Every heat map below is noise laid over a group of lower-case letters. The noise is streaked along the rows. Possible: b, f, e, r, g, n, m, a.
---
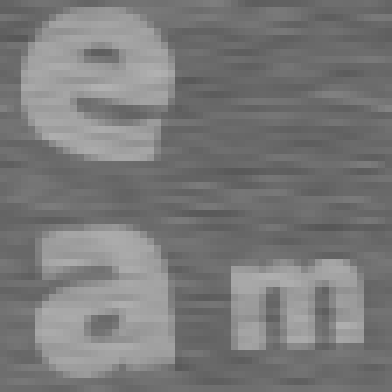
top left: light e; bottom left: light a; bottom right: light m
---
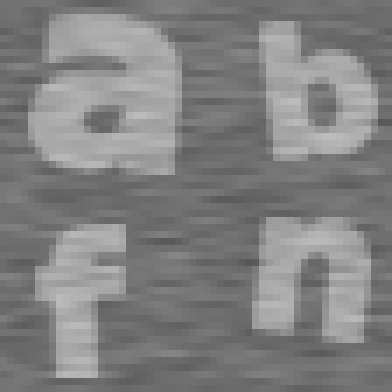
top left: light a; top right: light b; bottom left: light f; bottom right: light n
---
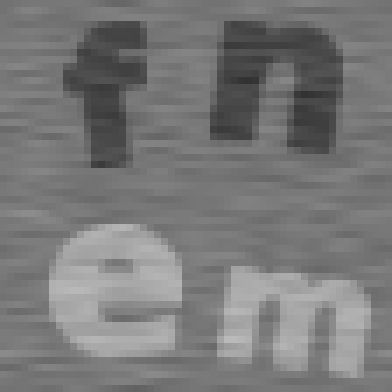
top left: dark f; top right: dark n; bottom left: light e; bottom right: light m
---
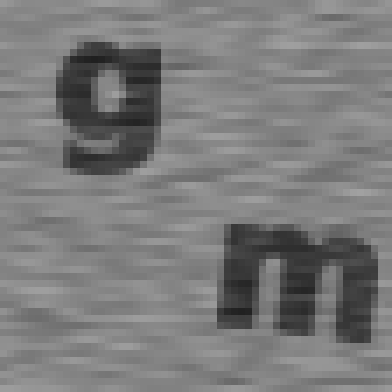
top left: dark g; bottom right: dark m
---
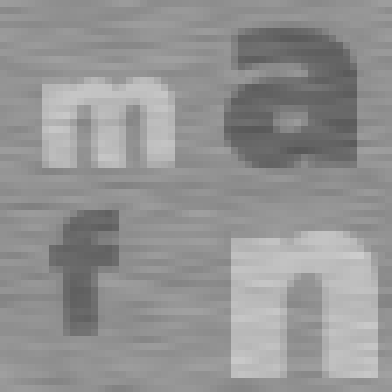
top left: light m; top right: dark a; bottom left: dark f; bottom right: light n
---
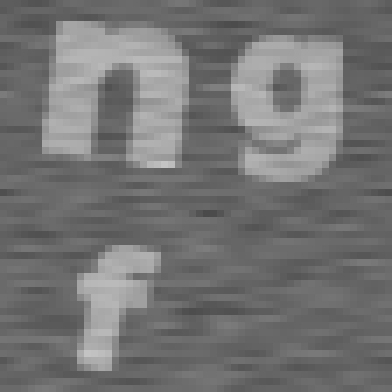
top left: light n; top right: light g; bottom left: light f
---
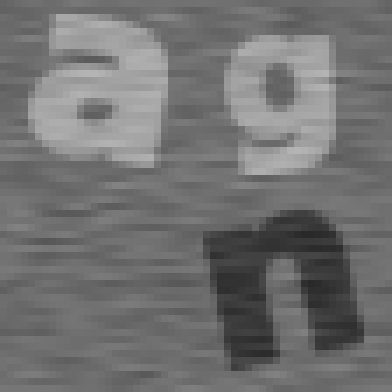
top left: light a; top right: light g; bottom right: dark n
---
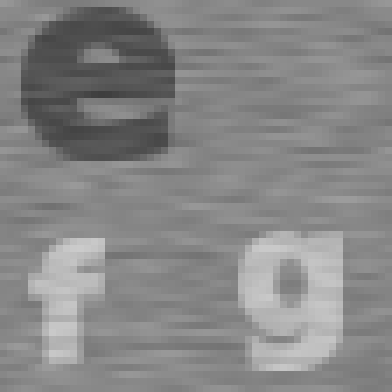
top left: dark e; bottom left: light f; bottom right: light g
